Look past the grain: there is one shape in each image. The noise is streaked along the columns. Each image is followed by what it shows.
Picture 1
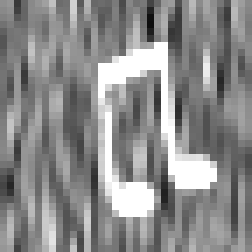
pair of musical notes
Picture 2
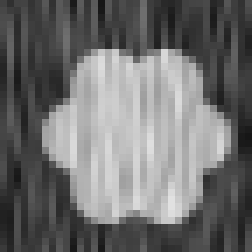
flower
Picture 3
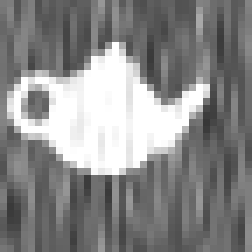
teapot
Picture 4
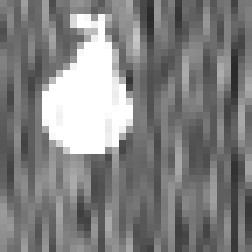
pear
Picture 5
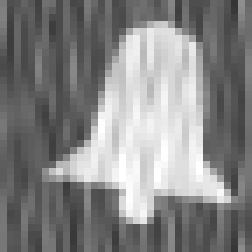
bell
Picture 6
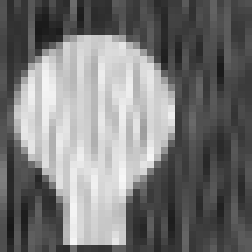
light bulb
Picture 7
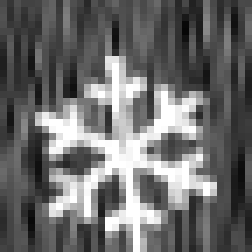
snowflake
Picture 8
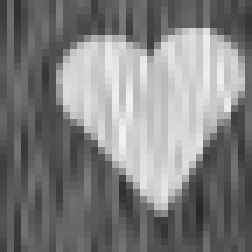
heart
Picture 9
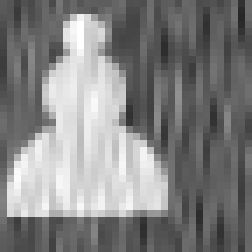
chess pawn
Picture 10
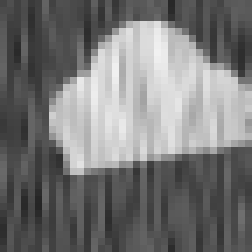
cloud
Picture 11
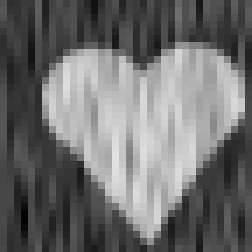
heart
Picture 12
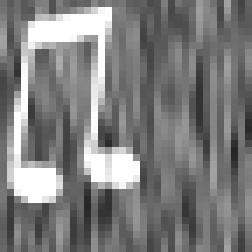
pair of musical notes
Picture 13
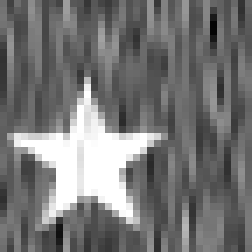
star
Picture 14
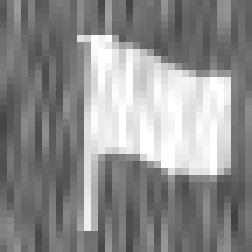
flag
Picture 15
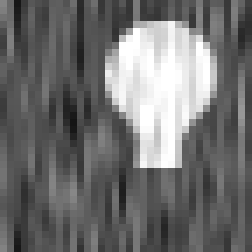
light bulb
